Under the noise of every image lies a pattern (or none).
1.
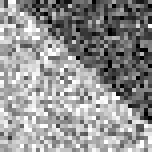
a sharp edge
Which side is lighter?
bottom left
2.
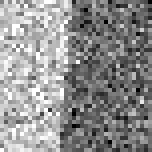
a sharp edge
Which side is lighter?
left
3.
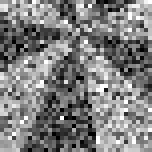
spokes from one point
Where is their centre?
top middle
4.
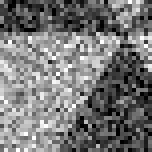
spokes from one point
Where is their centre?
top right
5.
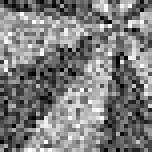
spokes from one point
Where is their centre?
top right
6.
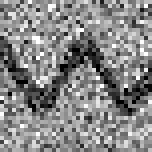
a wavy band
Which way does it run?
left to right
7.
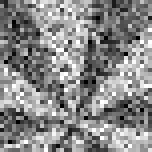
spokes from one point
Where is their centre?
bottom middle
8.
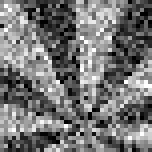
spokes from one point
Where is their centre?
bottom middle
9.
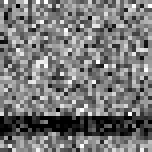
one horizontal stripe
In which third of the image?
bottom
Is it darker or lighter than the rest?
darker
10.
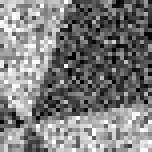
spokes from one point
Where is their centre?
bottom left
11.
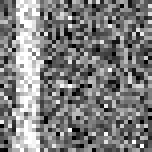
one vertical stripe
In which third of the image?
left
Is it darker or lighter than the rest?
lighter
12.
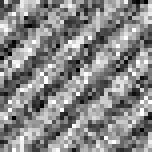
diagonal stripes
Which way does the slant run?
bottom left to top right
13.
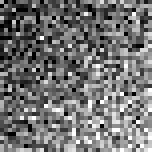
a smooth slope
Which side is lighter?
bottom right
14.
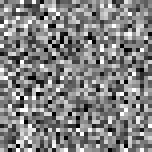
only noise
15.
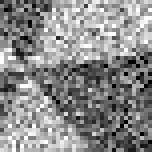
spokes from one point
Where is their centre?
middle left
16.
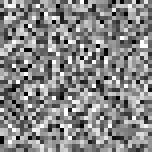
only noise
